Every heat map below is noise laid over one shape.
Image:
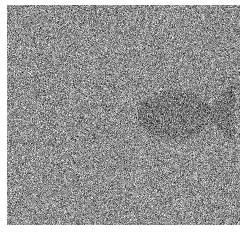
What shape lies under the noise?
fish
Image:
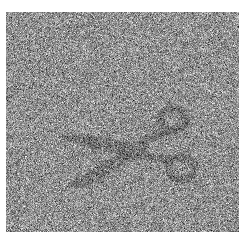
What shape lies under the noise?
pair of scissors
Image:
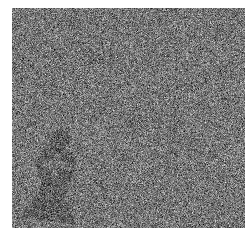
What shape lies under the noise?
chess bishop
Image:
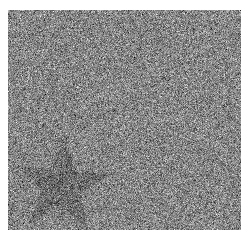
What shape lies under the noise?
star
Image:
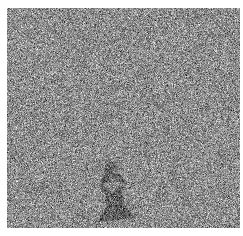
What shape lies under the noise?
chess bishop
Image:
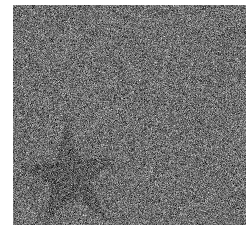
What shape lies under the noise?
star
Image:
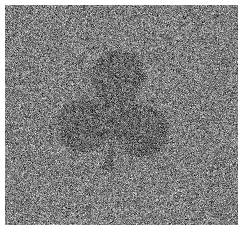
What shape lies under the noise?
club
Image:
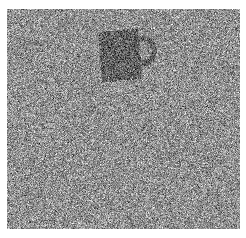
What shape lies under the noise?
cup
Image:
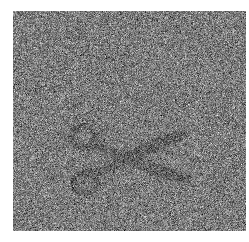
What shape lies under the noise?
pair of scissors
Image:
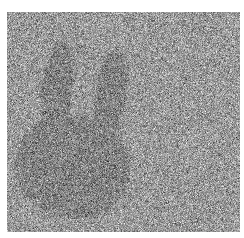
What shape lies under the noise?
rabbit's head
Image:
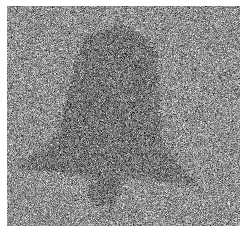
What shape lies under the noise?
bell
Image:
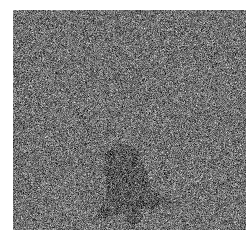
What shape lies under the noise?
bell
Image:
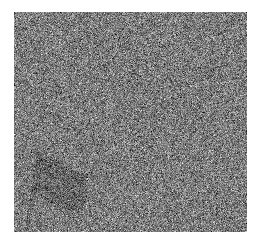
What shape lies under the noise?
flag
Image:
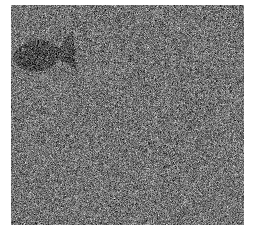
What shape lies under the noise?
fish
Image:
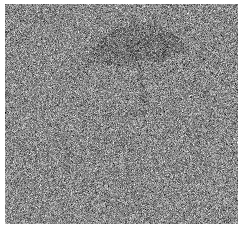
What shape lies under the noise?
umbrella
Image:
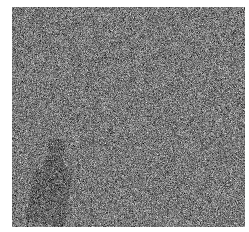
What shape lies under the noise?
bottle
